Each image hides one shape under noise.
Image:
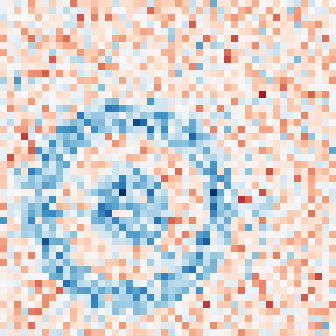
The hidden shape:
bullseye
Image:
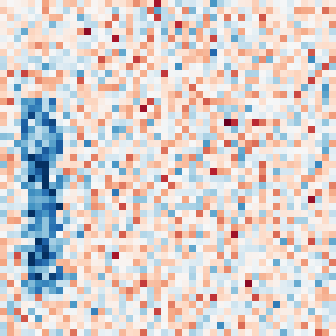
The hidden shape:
bar
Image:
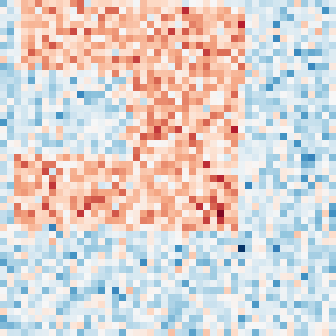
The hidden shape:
square with a notch
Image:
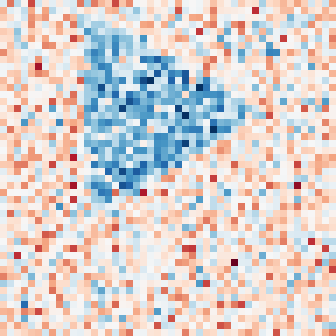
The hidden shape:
triangle
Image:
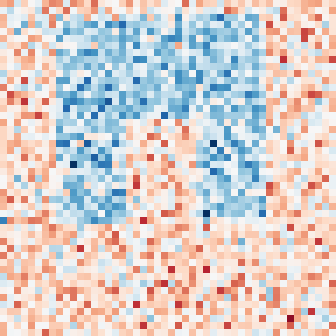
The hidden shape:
square with a notch
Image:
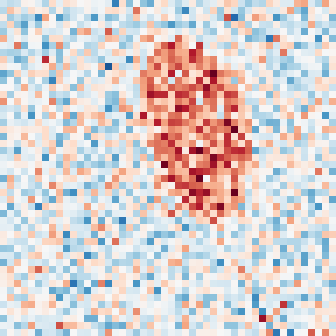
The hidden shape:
ellipse
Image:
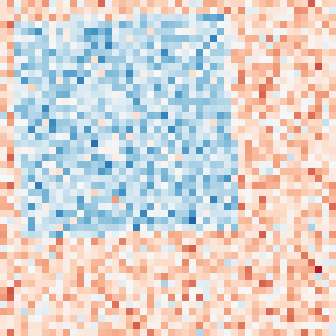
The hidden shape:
square
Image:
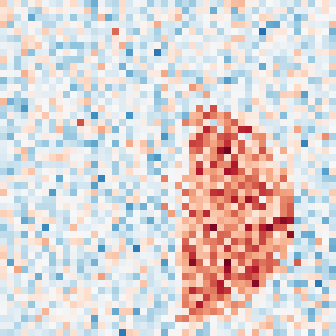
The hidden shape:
half disc
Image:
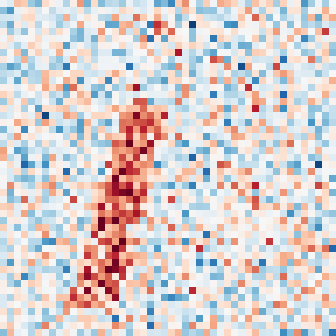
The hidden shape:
bar
